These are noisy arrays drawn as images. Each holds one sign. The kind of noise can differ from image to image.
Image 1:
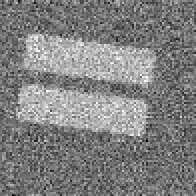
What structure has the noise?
low rank plus noise
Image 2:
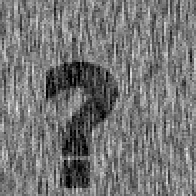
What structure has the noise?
streaked along the columns
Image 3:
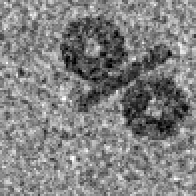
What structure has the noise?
blotchy
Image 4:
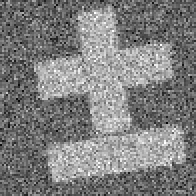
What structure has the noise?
independent entries
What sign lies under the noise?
plus-minus sign
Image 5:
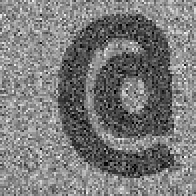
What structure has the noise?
low rank plus noise
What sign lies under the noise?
at sign
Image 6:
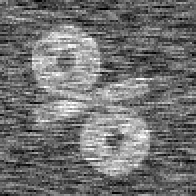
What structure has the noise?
streaked along the rows
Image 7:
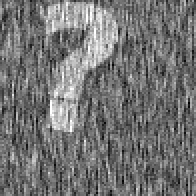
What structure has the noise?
streaked along the columns
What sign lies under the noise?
question mark
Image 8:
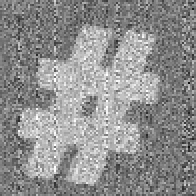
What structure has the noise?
columns of uneven size
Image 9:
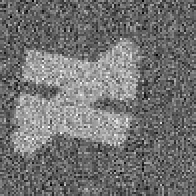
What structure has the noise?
low rank plus noise
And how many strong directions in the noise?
five to eight
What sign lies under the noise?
not-equal sign
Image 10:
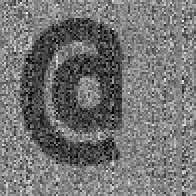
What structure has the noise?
columns of uneven size
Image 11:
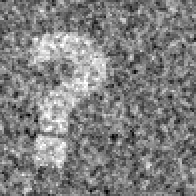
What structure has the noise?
blotchy
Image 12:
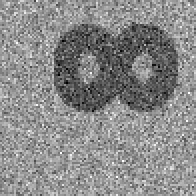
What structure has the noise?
independent entries
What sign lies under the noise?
infinity sign
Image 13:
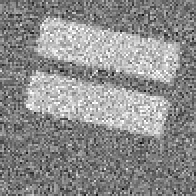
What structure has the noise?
low rank plus noise
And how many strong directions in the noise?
five to eight
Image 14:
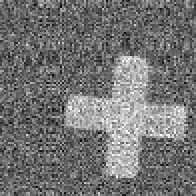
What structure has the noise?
low rank plus noise
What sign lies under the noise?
plus sign
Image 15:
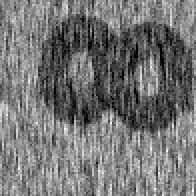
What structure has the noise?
streaked along the columns
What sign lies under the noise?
infinity sign
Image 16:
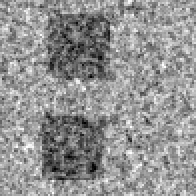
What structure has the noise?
blotchy
